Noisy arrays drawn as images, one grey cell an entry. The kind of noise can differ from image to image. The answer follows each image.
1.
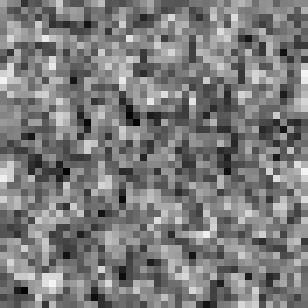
blotchy
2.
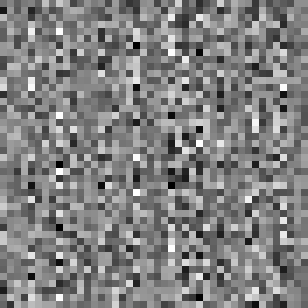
columns of uneven size
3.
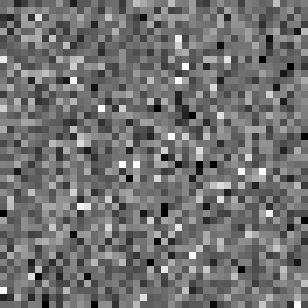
heavy tails
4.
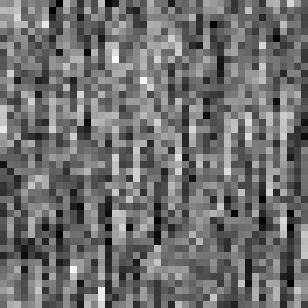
streaked along the columns
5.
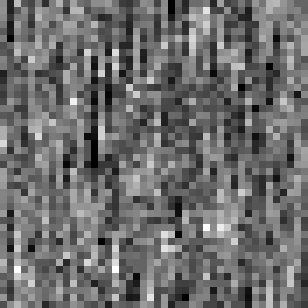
streaked along the columns
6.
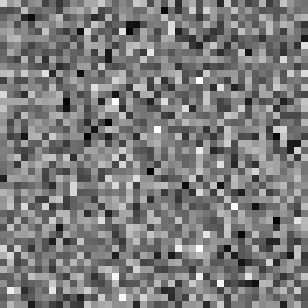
independent entries
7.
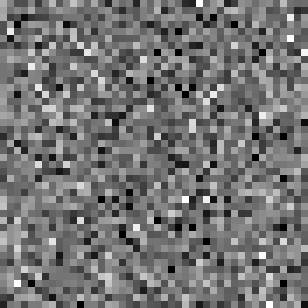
heavy tails
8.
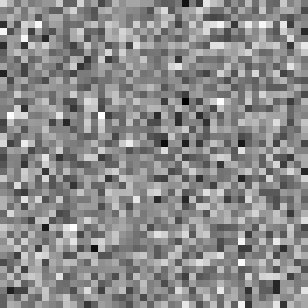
low rank plus noise
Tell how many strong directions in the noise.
three or four
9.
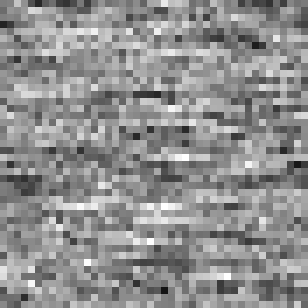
streaked along the rows
